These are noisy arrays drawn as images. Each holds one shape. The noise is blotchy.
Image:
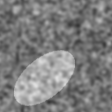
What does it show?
light ellipse
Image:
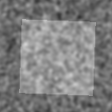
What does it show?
light square
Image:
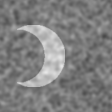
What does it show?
light crescent
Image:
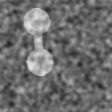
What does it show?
light dumbbell
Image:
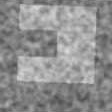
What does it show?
light square with a notch
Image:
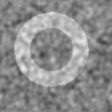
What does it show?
light ring
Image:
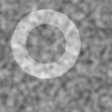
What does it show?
light ring
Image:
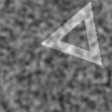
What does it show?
light triangle frame
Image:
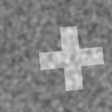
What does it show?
light cross
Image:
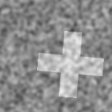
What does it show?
light cross
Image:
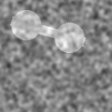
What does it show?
light dumbbell
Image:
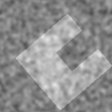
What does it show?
light square with a notch
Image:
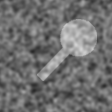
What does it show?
light lollipop
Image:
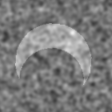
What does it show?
light crescent
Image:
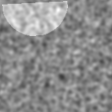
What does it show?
light half disc
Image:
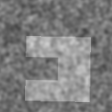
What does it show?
light square with a notch
